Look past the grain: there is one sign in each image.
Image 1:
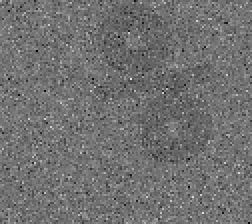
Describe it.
dark percent sign
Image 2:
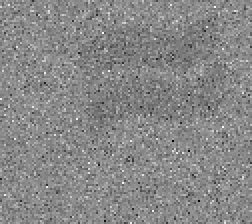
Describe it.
dark approximately sign
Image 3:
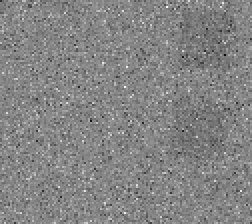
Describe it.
dark colon
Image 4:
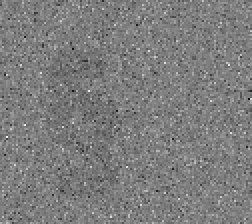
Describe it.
dark section sign
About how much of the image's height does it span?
two thirds
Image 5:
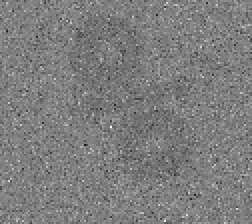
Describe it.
dark percent sign
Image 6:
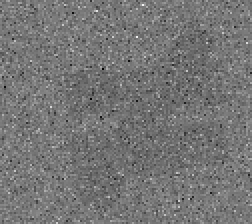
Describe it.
dark not-equal sign
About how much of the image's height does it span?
nearly all
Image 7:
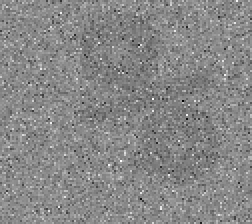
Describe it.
dark percent sign
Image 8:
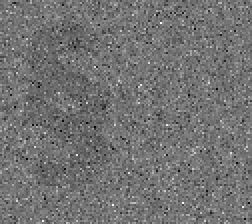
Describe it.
dark section sign
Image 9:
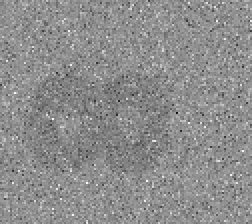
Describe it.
dark infinity sign
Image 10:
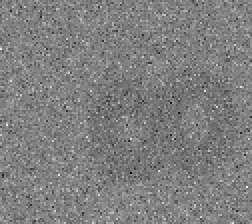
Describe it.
dark infinity sign
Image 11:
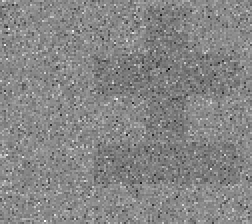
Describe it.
dark plus-minus sign
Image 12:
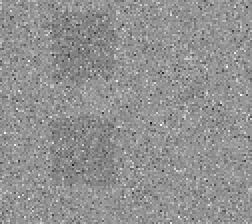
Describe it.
dark colon
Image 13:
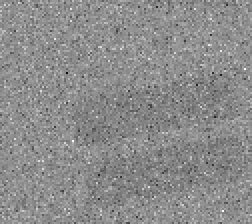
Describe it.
dark equals sign
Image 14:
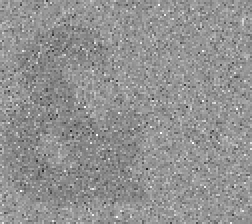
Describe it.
dark ampersand
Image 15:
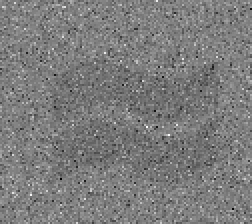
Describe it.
dark approximately sign
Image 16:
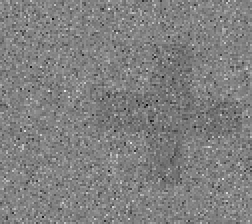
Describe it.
dark plus sign
